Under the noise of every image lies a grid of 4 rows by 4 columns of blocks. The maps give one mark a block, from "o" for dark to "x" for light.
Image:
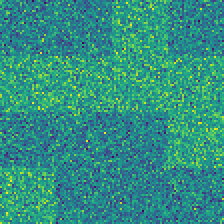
ooxo
xxxx
ooox
xooo
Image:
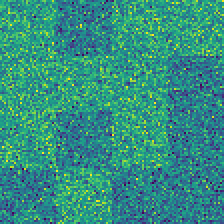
xoxx
xxxo
xoxo
oxoo
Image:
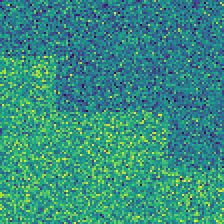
oooo
xooo
xxxo
xxxx
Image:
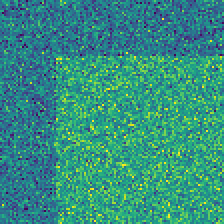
oooo
oxxx
oxxx
oxxx
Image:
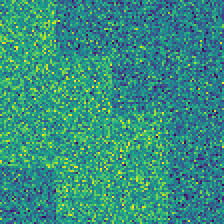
xooo
xxoo
xxxo
oxxo
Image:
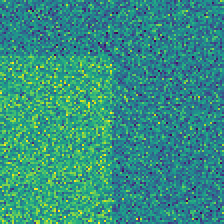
oooo
xxoo
xxoo
xxoo
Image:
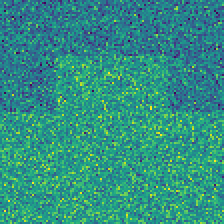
oooo
oxxo
xxxx
xxxx
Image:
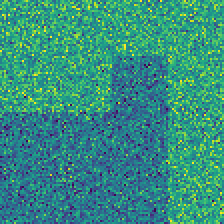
xxxx
xxox
ooox
ooox
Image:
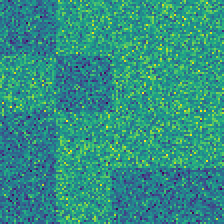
oxxx
xoxx
oxxx
oxoo
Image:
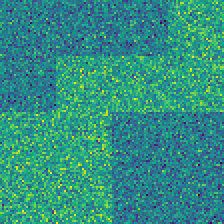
ooox
oxxx
xxoo
xxoo
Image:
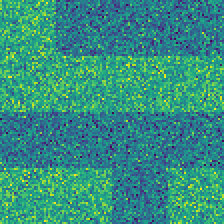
xooo
xxxx
oooo
xxox
